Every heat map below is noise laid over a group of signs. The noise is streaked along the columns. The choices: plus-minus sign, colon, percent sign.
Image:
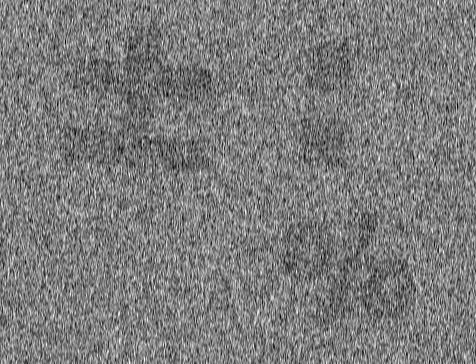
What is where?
top left: plus-minus sign; top right: colon; bottom right: percent sign
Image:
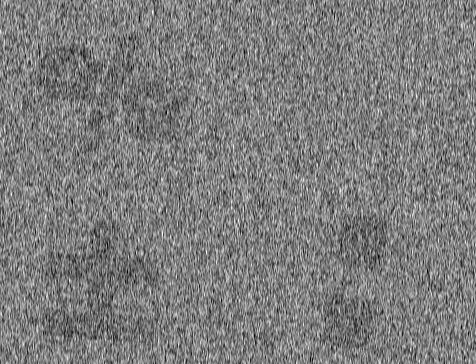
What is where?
top left: percent sign; bottom left: plus-minus sign; bottom right: colon
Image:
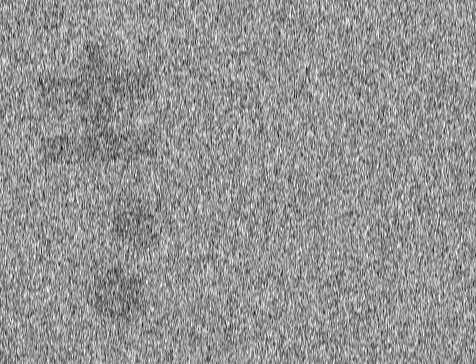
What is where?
top left: plus-minus sign; bottom left: colon
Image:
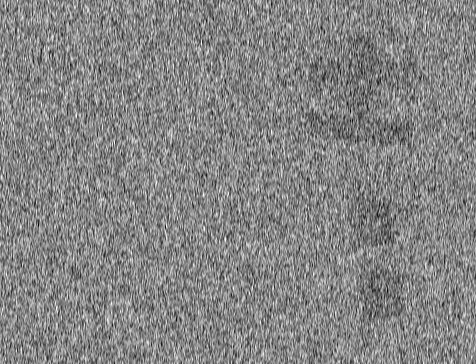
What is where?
top right: plus-minus sign; bottom right: colon
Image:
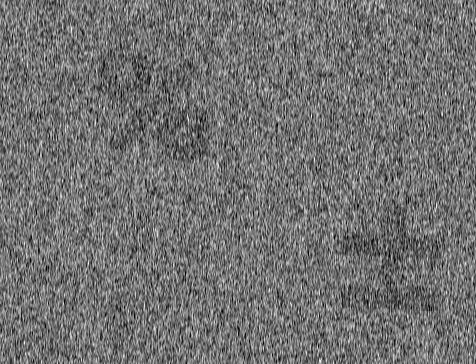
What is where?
top left: percent sign; bottom right: plus-minus sign
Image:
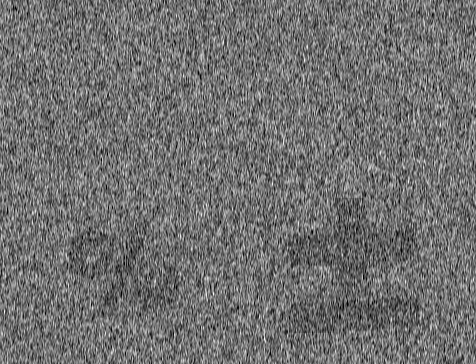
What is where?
bottom left: percent sign; bottom right: plus-minus sign
